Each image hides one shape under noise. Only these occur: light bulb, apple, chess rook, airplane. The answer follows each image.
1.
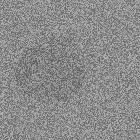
apple
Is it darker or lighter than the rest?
darker
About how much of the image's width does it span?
half
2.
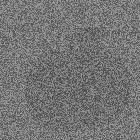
apple
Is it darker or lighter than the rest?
darker
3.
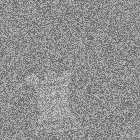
chess rook
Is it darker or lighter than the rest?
lighter
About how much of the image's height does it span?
half
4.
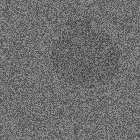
apple
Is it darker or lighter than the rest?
darker
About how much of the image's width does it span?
half
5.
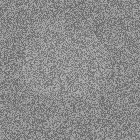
apple
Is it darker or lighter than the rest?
lighter
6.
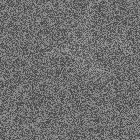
airplane
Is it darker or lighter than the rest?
lighter
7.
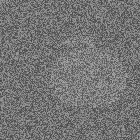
apple
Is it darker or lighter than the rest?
lighter
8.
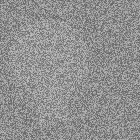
light bulb
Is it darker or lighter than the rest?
lighter
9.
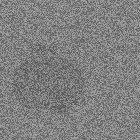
apple
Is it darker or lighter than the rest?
darker
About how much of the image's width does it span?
half
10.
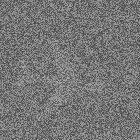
airplane
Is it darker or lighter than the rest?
lighter
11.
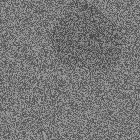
apple
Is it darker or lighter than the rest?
darker
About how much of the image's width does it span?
half
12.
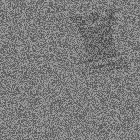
chess rook
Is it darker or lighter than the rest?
darker
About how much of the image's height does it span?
half
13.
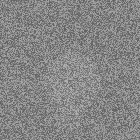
light bulb
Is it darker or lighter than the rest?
lighter
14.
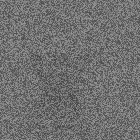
chess rook
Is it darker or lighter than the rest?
darker
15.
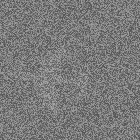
airplane
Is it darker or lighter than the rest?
lighter
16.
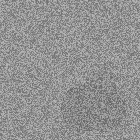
apple
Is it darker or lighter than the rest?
darker
